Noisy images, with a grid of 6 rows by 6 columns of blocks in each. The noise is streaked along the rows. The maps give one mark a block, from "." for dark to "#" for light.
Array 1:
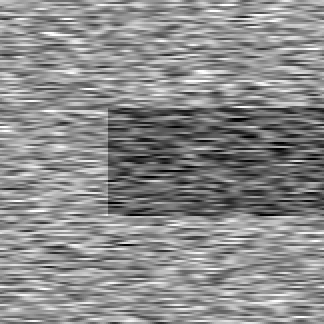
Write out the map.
# # # # # #
# # # # # #
# # . . . .
# # . . . .
# # # # # #
# # # # # #
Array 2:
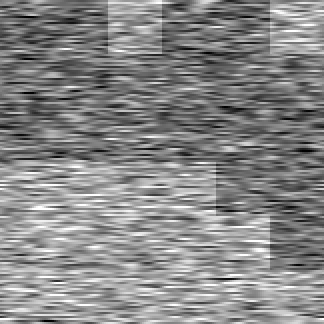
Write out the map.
. . # . . #
. . . . . .
. . . . . .
# # # # . .
# # # # # .
# # # # # #
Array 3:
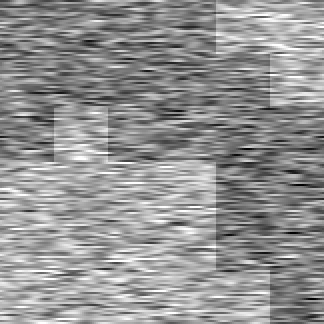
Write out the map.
. . . . # #
. . . . . #
. # . . . .
# # # # . .
# # # # . .
# # # # # .
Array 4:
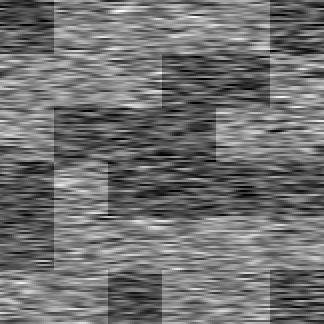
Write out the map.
. # # # # .
# # # . . #
# . . . # #
. # . . . .
. # # # # #
# # . # # .
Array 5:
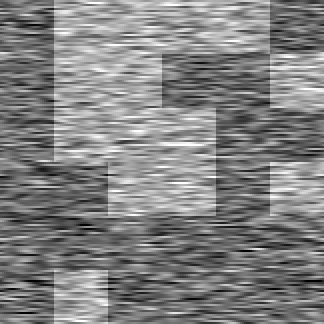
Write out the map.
. # # # # .
. # # . . #
. # # # . .
. . # # . #
. . . . . .
. # . . . .
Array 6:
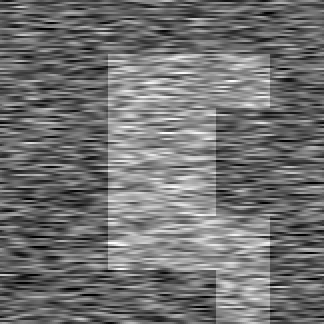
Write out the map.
. . . . . .
. . # # # .
. . # # . .
. . # # . .
. . # # # .
. . . . # .
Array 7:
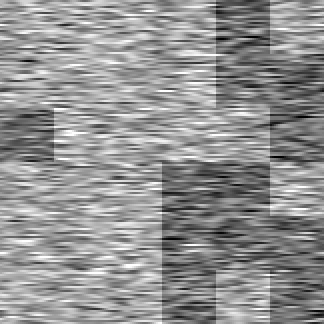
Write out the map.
# # # # . #
# # # # . .
. # # # # .
# # # . . #
# # # . . .
# # # . # .
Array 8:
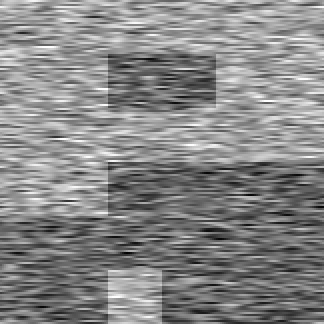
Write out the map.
# # # # # #
# # . . # #
# # # # # #
# # . . . .
. . . . . .
. . # . . .
